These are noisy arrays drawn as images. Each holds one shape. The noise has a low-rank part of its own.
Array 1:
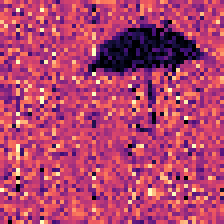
dark umbrella
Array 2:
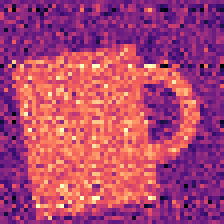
light cup
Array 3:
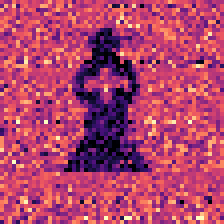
dark chess bishop
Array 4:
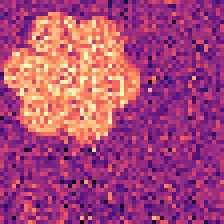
light flower
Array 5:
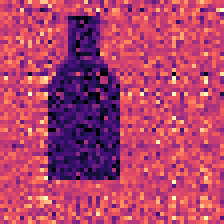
dark bottle
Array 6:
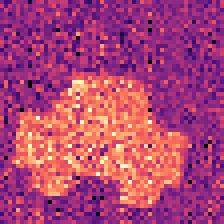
light car
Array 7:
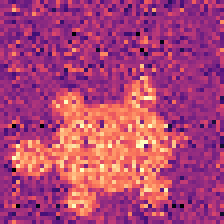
light turtle
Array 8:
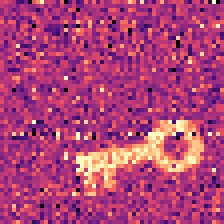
light key
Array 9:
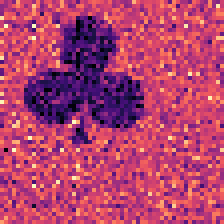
dark club
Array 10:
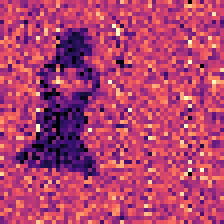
dark chess bishop
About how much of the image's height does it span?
two thirds
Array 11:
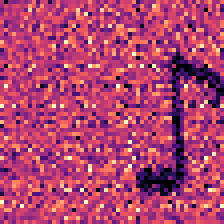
dark musical note
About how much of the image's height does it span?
two thirds
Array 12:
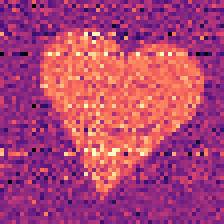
light heart
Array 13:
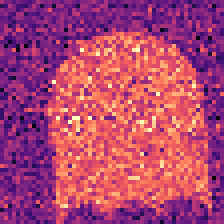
light ghost
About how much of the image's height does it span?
nearly all
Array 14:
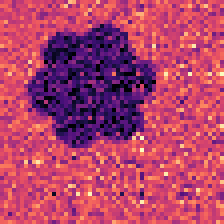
dark flower
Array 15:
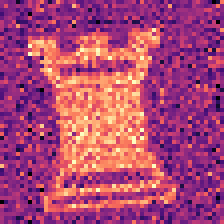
light chess rook
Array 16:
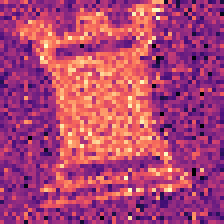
light chess rook
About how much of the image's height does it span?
nearly all
